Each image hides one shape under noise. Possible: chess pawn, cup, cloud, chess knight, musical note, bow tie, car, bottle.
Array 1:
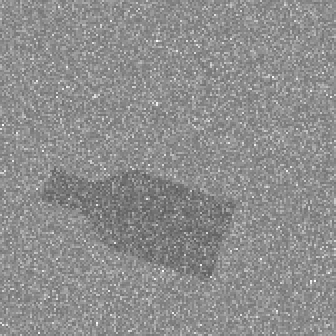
dark bottle
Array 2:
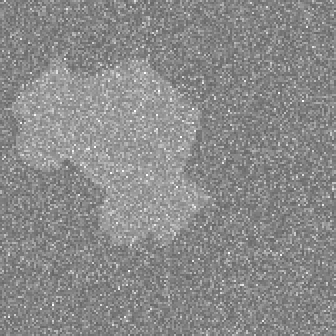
light car
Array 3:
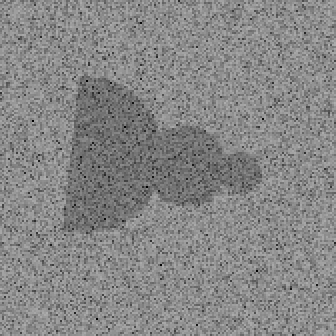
dark chess pawn
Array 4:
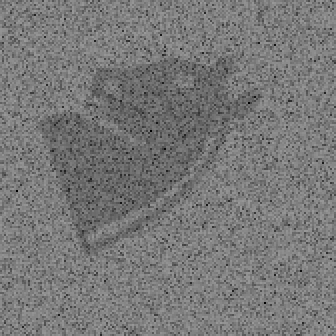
dark chess knight
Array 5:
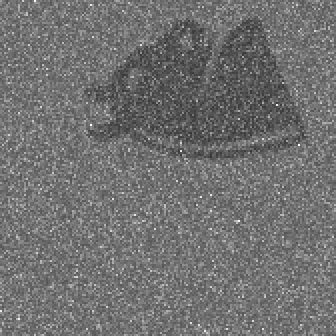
dark chess knight
